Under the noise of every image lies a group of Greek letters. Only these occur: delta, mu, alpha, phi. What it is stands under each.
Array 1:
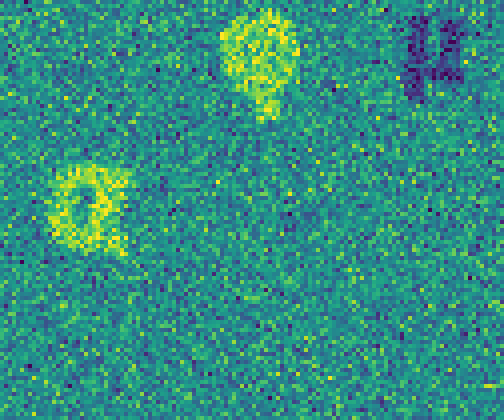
top middle: light phi; top right: dark mu; middle left: light alpha
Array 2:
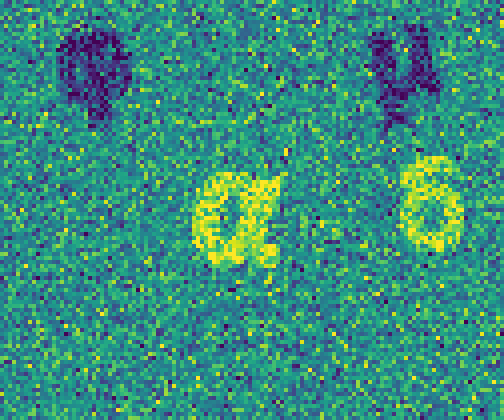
top left: dark phi; top right: dark mu; centre: light alpha; middle right: light delta
